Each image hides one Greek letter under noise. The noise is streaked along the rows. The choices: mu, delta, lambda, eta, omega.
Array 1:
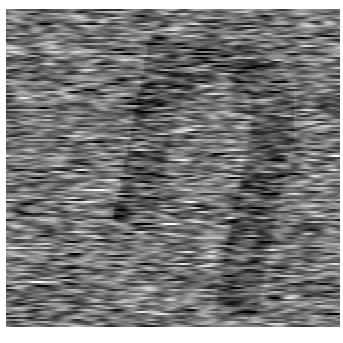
dark eta
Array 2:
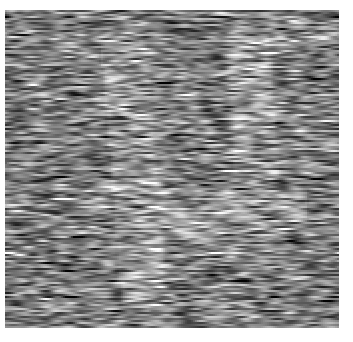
light mu
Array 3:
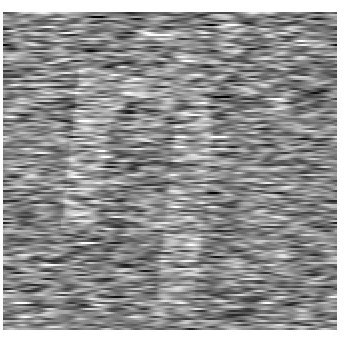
light eta
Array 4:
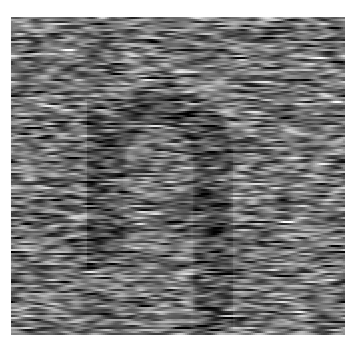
dark eta
